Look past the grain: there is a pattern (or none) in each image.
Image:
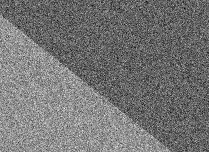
a sharp edge
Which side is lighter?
bottom left
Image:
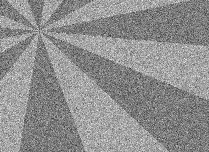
spokes from one point
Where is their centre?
top left
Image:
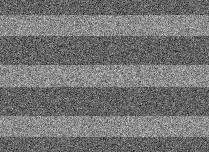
horizontal stripes
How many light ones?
3
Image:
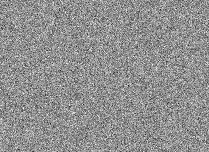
only noise
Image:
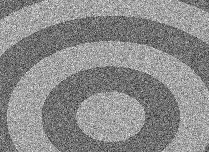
rings round one point
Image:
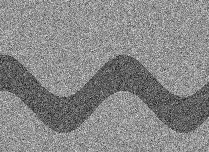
a wavy band
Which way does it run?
left to right
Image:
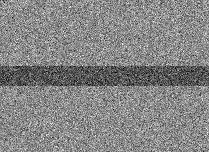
one horizontal stripe
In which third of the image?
middle
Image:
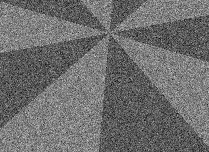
spokes from one point
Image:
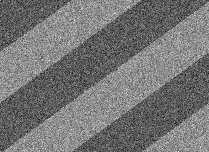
diagonal stripes
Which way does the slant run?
bottom left to top right
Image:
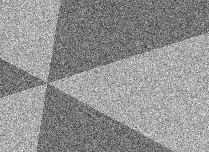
spokes from one point
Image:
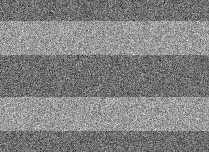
horizontal stripes
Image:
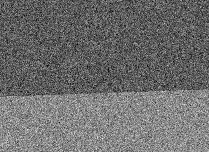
a sharp edge
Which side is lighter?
bottom
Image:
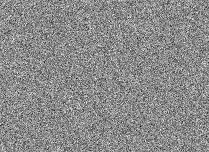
only noise
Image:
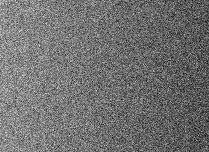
a smooth slope
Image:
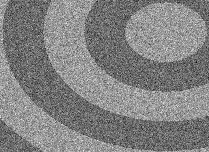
rings round one point
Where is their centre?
top right
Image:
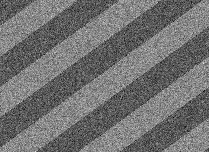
diagonal stripes
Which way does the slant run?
bottom left to top right
